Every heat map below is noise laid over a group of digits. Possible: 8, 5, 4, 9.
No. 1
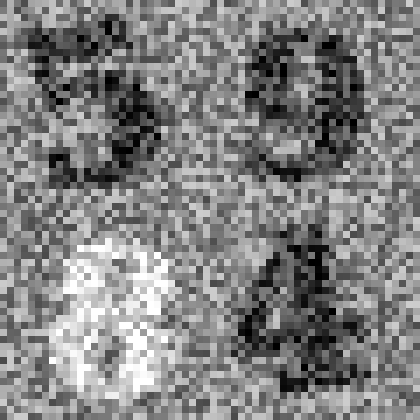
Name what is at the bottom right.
4
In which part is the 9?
top right
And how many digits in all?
4
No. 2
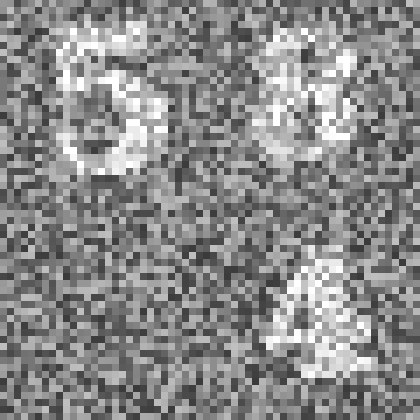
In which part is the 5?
top left
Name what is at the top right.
8
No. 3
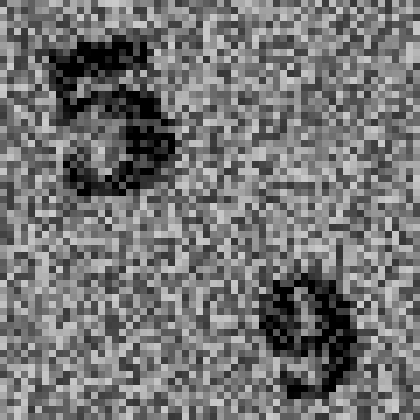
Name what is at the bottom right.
9
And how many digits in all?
2
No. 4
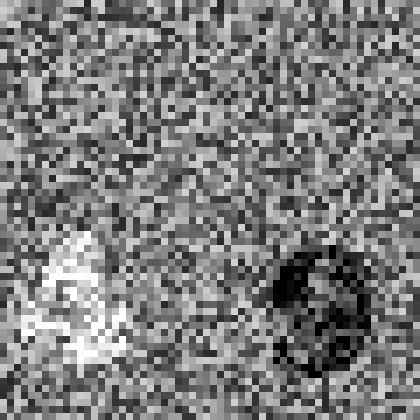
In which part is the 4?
bottom left
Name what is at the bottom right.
9
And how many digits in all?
2
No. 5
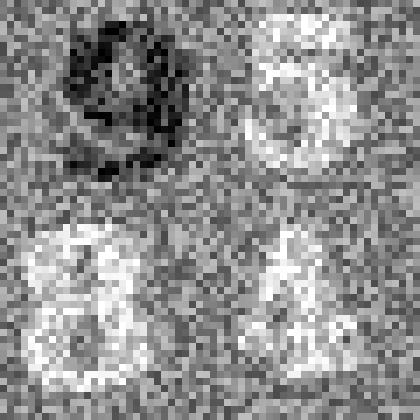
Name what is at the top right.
5
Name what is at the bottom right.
4
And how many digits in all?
4
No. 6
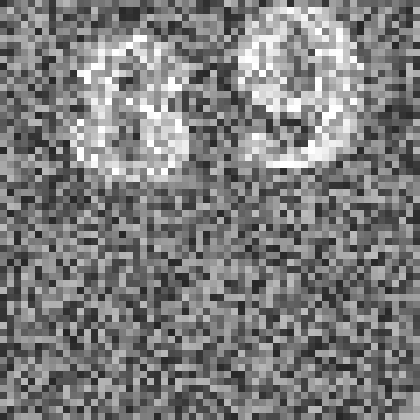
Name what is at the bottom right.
nothing
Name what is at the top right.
9
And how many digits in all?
2
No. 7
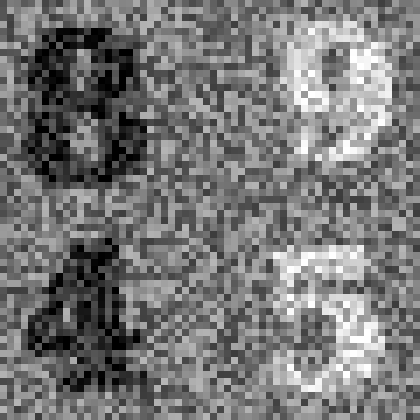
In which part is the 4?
bottom left
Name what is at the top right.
9
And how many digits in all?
4
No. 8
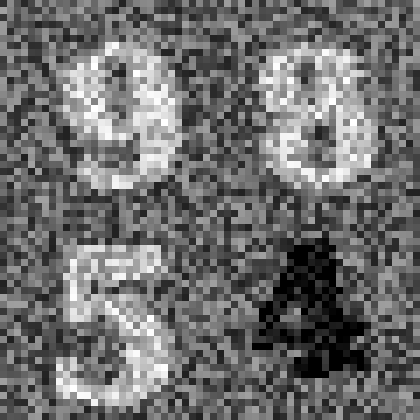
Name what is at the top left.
9
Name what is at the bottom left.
5
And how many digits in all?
4
